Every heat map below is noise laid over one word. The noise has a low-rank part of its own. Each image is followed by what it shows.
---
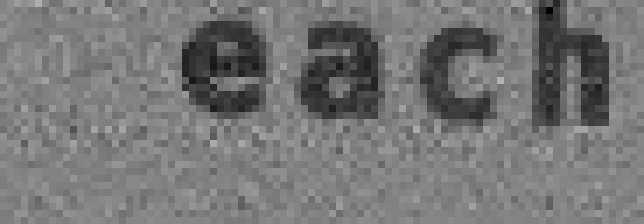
each
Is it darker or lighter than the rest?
darker
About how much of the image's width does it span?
two thirds
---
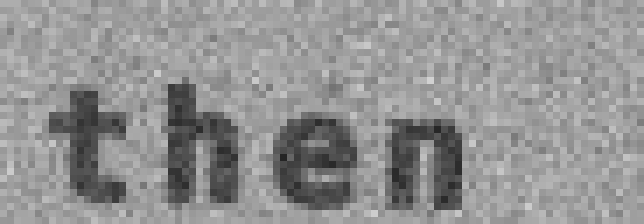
then
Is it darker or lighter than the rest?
darker
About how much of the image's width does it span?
two thirds
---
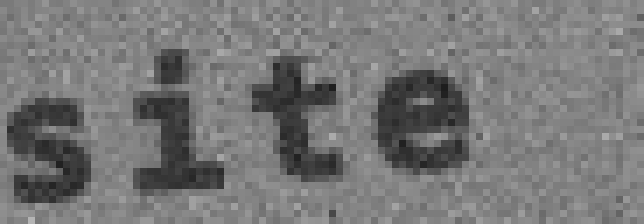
site
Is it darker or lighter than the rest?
darker
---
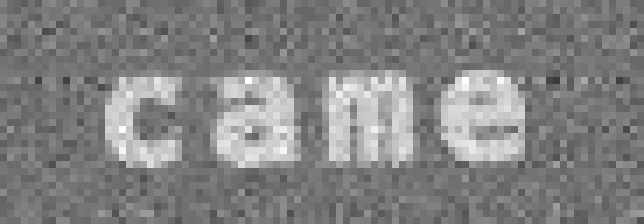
came
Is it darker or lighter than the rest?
lighter
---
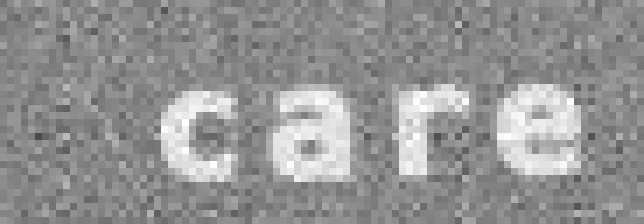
care
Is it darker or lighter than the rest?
lighter
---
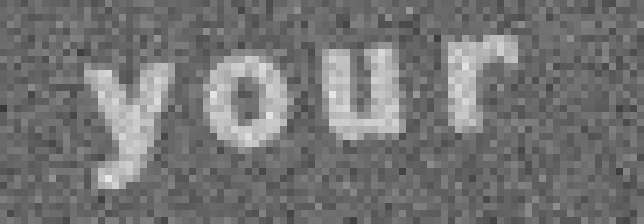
your
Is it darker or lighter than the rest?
lighter
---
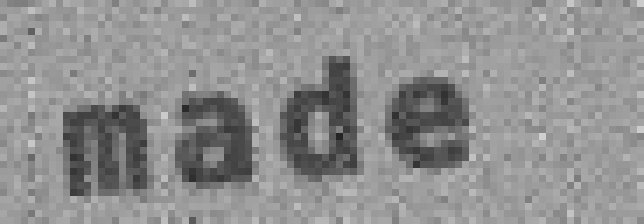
made
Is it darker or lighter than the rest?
darker
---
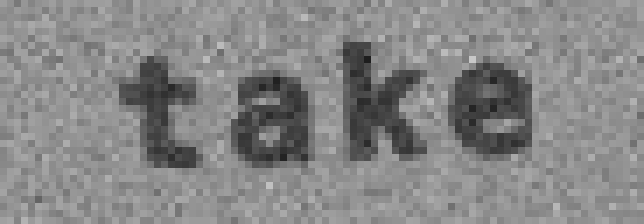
take
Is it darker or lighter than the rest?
darker
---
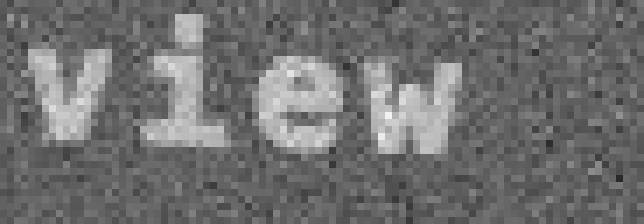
view
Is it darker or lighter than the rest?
lighter
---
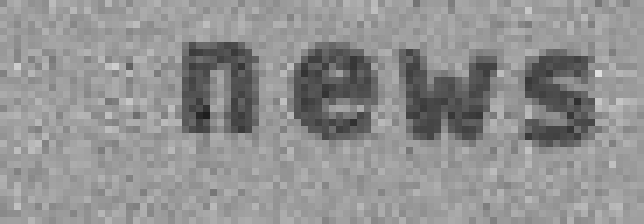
news
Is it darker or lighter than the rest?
darker
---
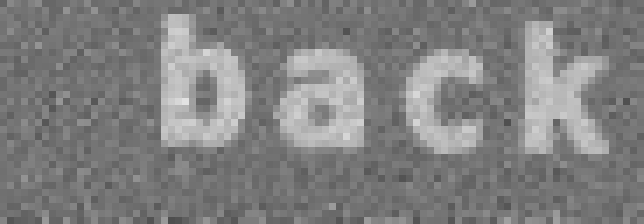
back
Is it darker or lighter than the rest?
lighter
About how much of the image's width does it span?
two thirds
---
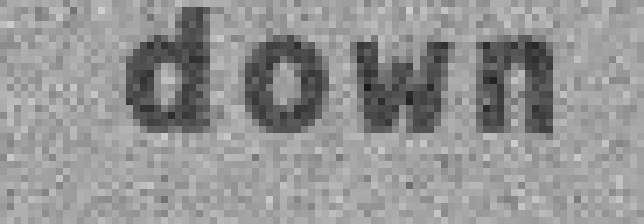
down
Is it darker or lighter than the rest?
darker
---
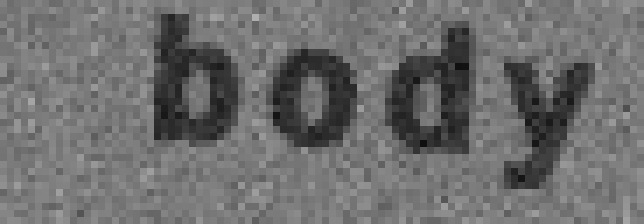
body
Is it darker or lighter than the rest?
darker
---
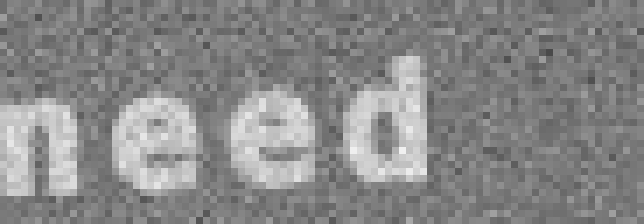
need
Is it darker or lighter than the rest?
lighter
